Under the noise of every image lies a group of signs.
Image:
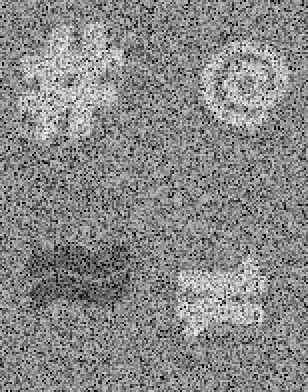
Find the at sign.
top right
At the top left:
hash sign
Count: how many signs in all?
4
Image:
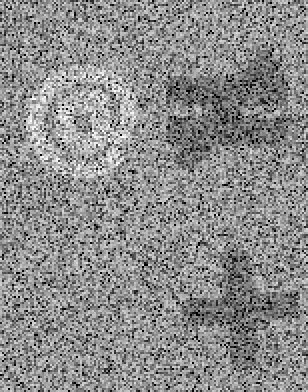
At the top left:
at sign
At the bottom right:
plus sign
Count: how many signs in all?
3
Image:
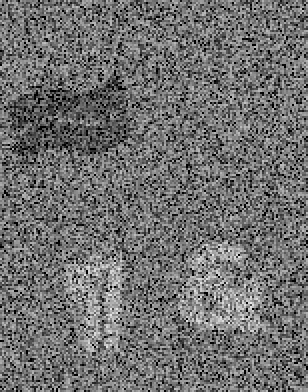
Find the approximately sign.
top left
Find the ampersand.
bottom right
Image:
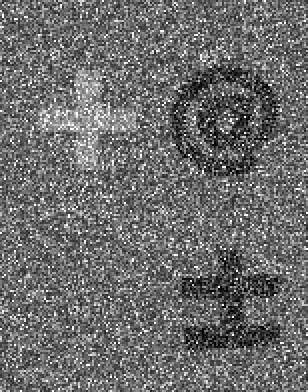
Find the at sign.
top right
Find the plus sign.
top left
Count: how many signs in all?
3
